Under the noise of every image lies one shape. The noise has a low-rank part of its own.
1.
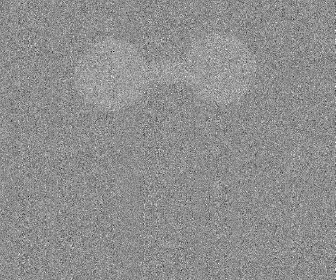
dumbbell
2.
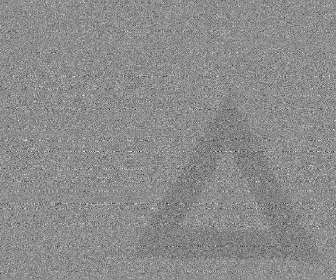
triangle frame
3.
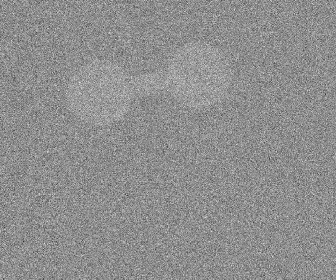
dumbbell
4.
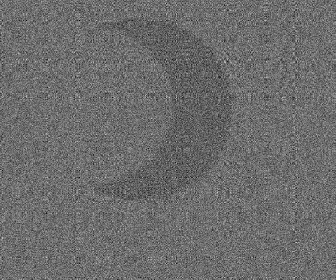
crescent
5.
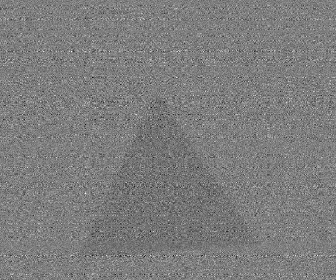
triangle
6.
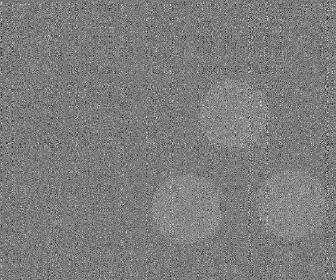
three dots
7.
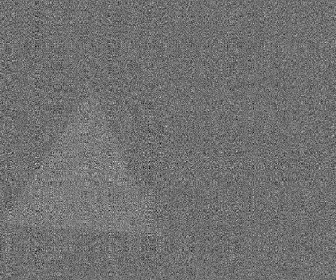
triangle
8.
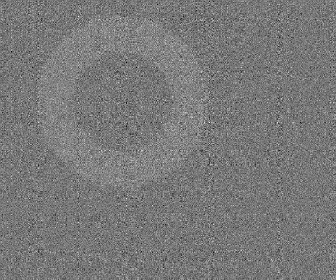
ring
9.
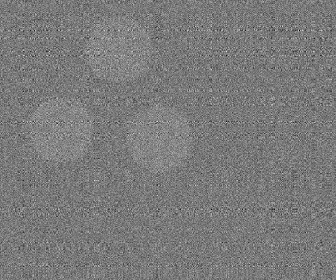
three dots
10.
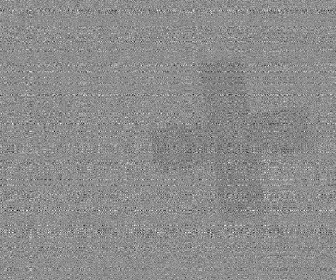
cross
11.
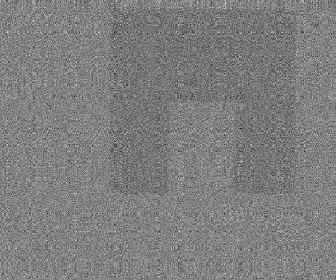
square with a notch
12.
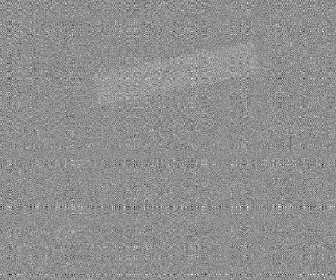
bar
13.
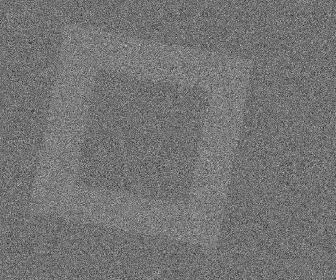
square frame
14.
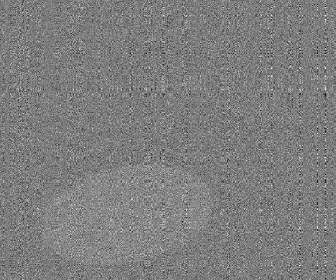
ellipse
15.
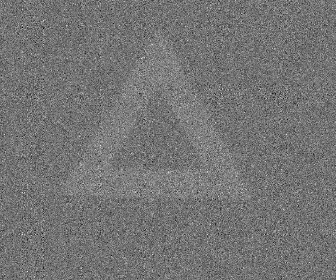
triangle frame
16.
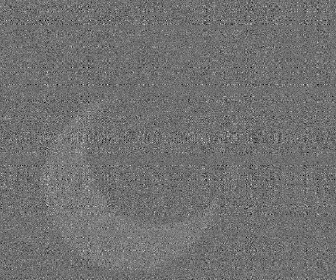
crescent
